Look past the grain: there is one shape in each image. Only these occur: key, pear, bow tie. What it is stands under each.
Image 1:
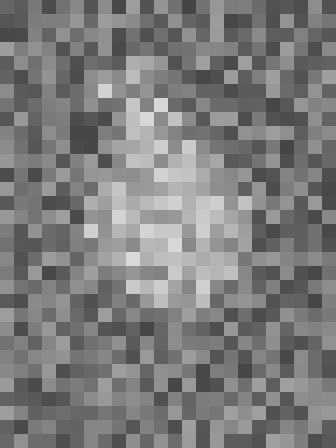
pear
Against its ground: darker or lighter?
lighter
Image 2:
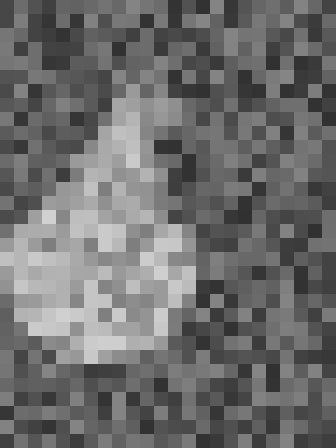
pear
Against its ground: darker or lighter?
lighter
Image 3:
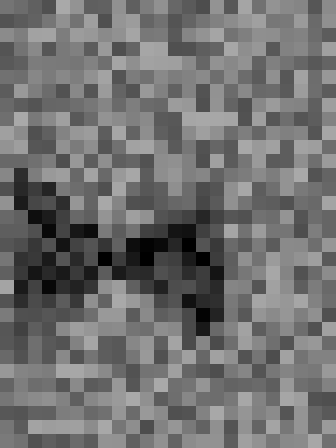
bow tie
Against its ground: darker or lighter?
darker
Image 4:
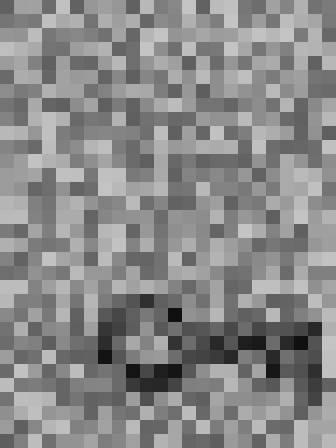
key
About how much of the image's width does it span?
two thirds
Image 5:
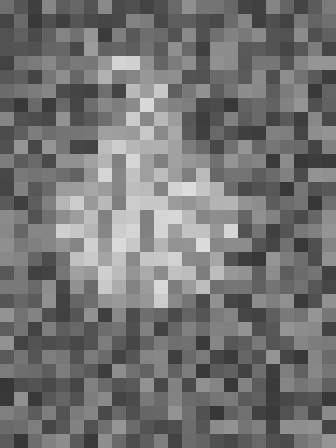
pear
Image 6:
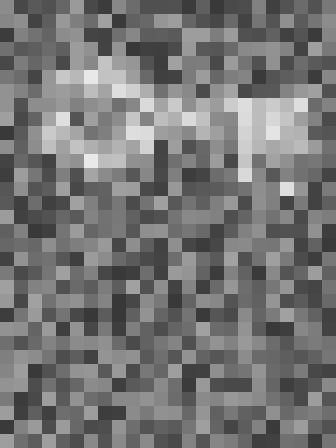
key
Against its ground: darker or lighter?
lighter
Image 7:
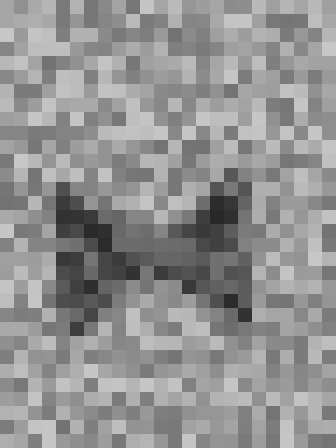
bow tie
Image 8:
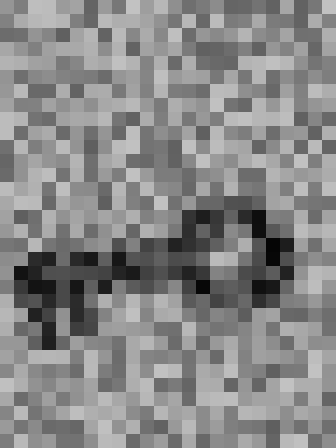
key
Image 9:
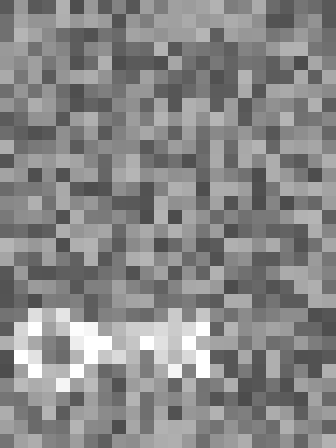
key
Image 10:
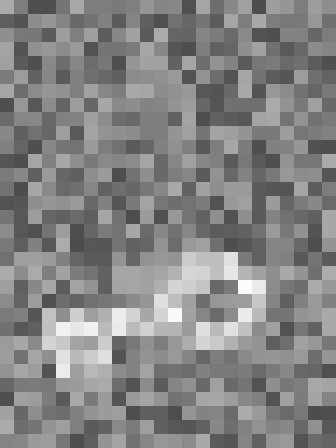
key
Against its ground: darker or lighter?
lighter
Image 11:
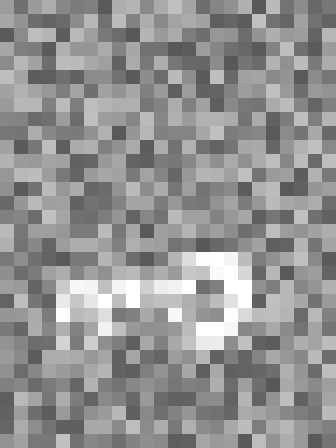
key
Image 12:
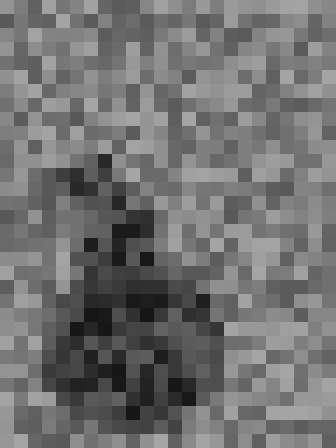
pear
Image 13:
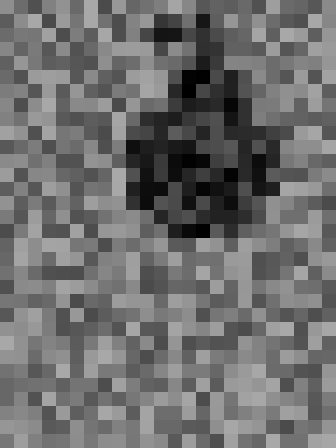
pear
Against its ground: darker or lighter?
darker
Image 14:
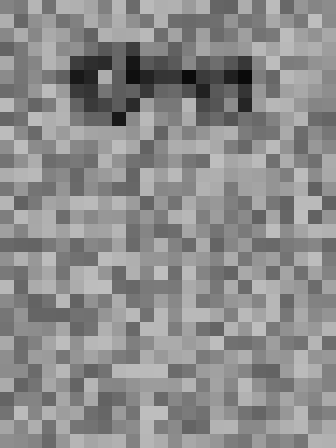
key
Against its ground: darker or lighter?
darker
